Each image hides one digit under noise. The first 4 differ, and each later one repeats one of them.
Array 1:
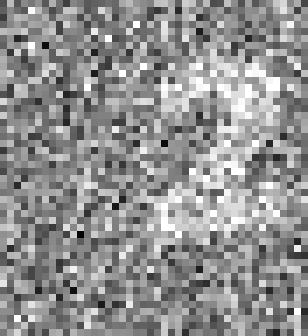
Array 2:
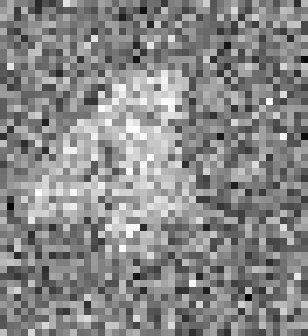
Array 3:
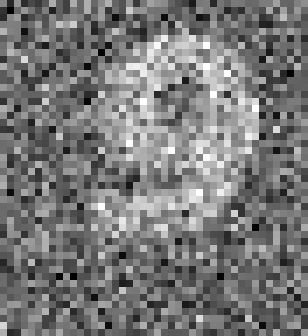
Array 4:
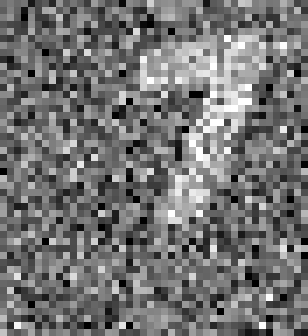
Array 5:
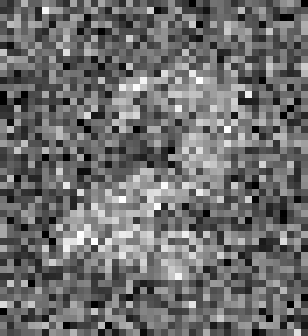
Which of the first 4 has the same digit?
1
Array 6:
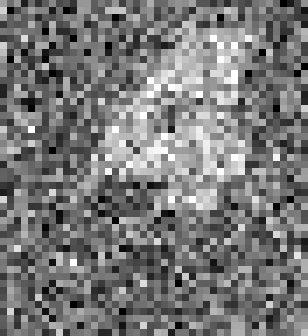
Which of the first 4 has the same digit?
2
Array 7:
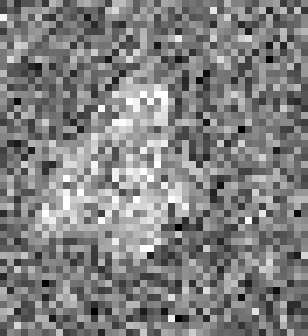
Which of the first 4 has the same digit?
2
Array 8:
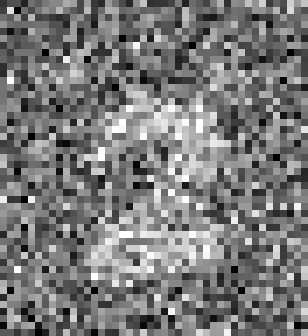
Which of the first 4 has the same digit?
1
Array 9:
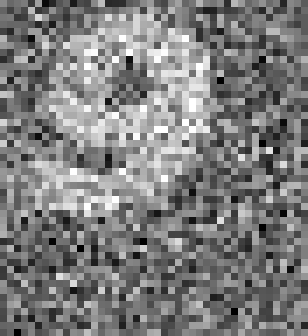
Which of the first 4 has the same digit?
3
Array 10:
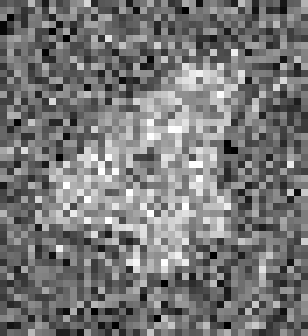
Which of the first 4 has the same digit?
2
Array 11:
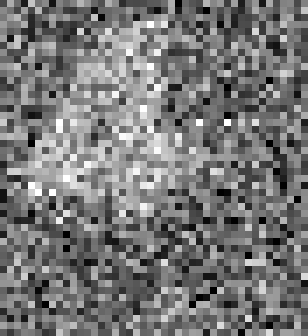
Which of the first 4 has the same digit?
2
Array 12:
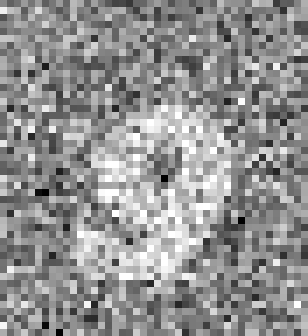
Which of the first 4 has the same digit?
3
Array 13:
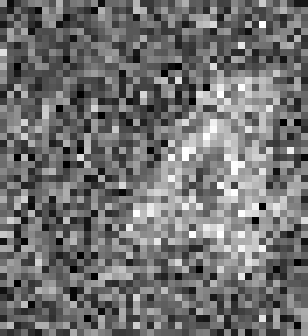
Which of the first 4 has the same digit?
2
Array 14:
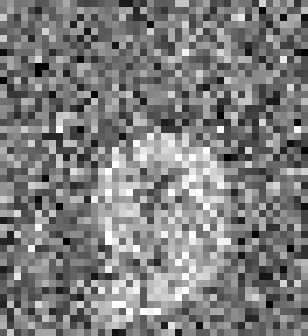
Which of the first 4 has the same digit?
3
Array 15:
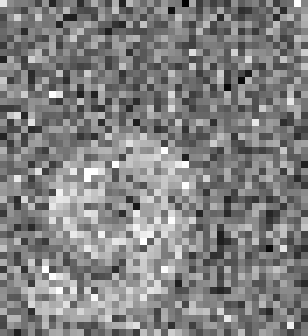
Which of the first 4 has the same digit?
3
